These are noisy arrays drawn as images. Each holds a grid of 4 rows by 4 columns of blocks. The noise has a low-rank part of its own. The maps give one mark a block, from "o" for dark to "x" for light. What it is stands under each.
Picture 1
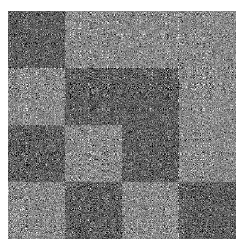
o x x x
x o o x
o x o x
x o x o
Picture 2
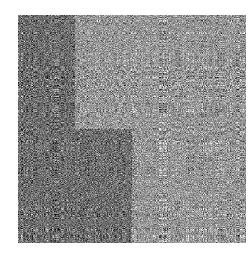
o x x x
o x x x
o o x x
o o x x
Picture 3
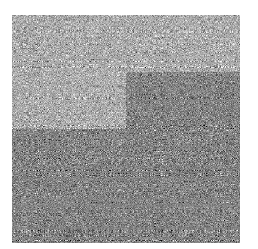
x x x x
x x o o
o o o o
o o o o
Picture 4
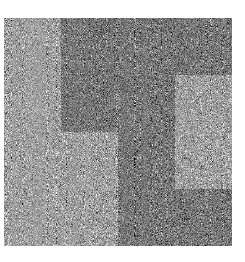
x o o o
x o o x
x x o x
x x o o
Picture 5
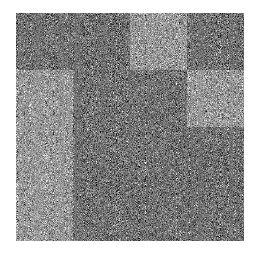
o o x o
x o o x
x o o o
x o o o
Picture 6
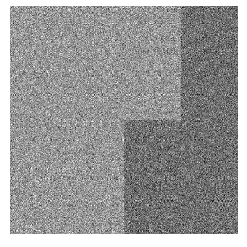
x x x o
x x x o
x x o o
x x o o
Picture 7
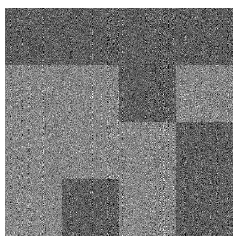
o o o o
x x o x
x x x o
x o x o
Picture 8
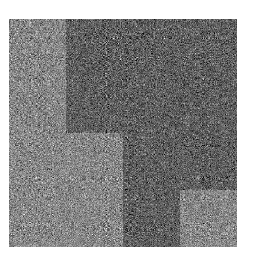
x o o o
x o o o
x x o o
x x o x
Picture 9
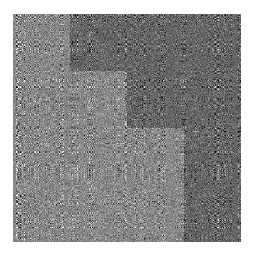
x o o o
x x o o
x x x o
x x x o
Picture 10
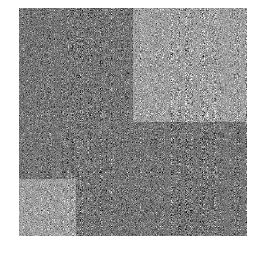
o o x x
o o x x
o o o o
x o o o
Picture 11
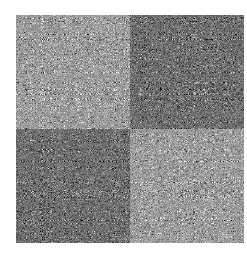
x x o o
x x o o
o o x x
o o x x
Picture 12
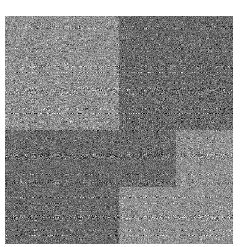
x x o o
x x o o
o o o x
o o x x
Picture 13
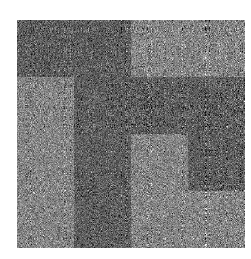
o o x x
x o o o
x o x o
x o x x
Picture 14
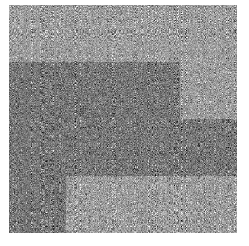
x x x x
o o o x
o o o o
o x x x
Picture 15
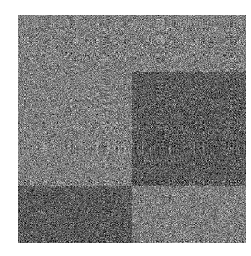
x x x x
x x o o
x x o o
o o x x
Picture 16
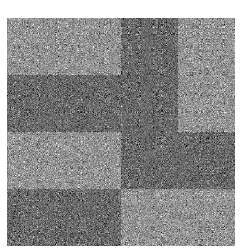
x x o x
o o o x
x x o o
o o x x
